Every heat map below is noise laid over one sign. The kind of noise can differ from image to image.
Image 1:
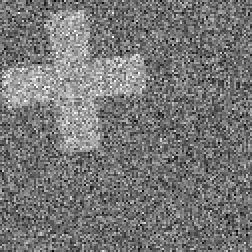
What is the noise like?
independent entries
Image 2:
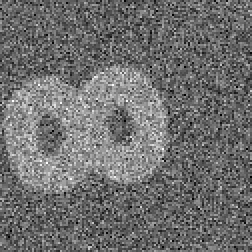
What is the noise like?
independent entries
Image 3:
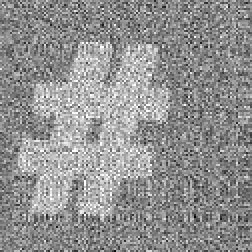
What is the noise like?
low rank plus noise
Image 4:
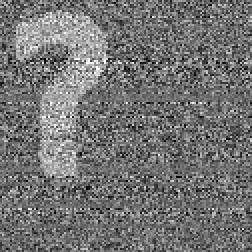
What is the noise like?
rows of uneven size
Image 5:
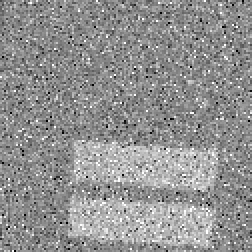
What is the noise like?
heavy tails
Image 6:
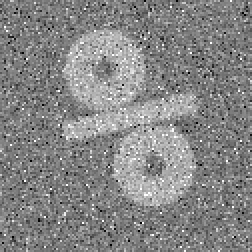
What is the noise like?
heavy tails
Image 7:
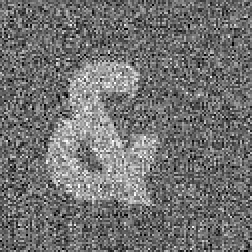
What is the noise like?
low rank plus noise
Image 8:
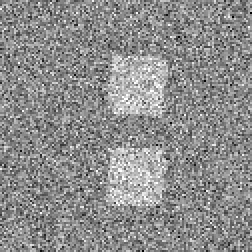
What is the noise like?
independent entries
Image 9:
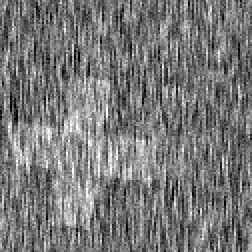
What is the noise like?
streaked along the columns
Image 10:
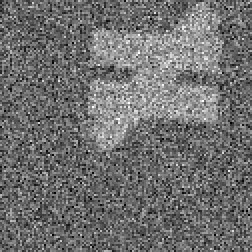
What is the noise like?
independent entries
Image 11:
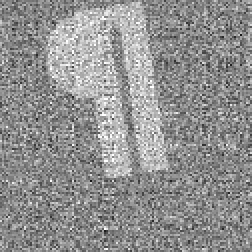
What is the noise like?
low rank plus noise
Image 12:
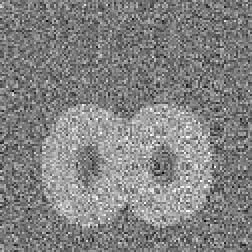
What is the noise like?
low rank plus noise
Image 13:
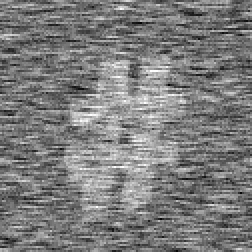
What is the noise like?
streaked along the rows
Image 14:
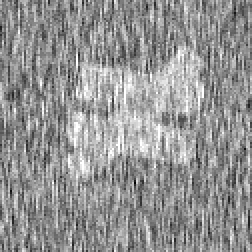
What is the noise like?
streaked along the columns
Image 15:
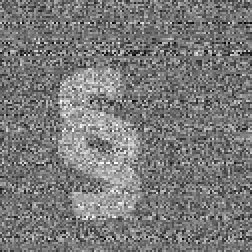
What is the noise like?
rows of uneven size
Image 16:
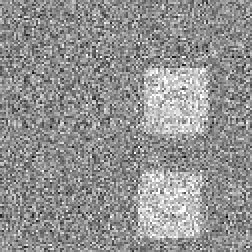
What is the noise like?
low rank plus noise
